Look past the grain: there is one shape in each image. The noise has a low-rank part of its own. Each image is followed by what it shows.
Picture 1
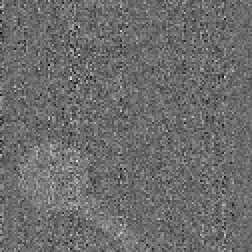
lollipop
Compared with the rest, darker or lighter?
lighter
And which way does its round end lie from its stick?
up and left
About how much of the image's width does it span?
half
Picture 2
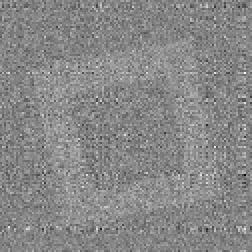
square frame
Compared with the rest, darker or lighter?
lighter
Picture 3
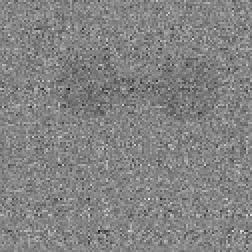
dumbbell
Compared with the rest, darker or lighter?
darker
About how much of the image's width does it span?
two thirds
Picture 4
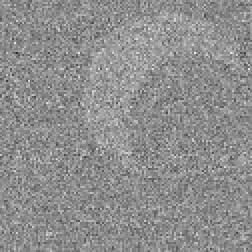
crescent
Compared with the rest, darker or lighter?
lighter
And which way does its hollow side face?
down and right
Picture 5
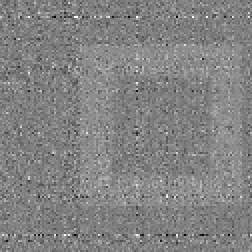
square frame
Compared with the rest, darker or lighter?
lighter
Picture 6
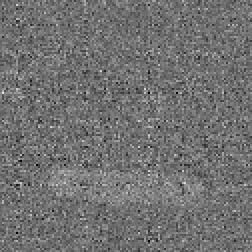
bar
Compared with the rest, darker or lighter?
lighter
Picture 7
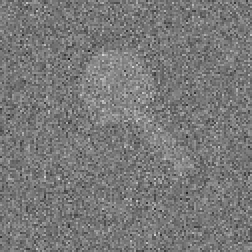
lollipop
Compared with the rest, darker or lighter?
lighter
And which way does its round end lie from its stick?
up and left
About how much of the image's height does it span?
half
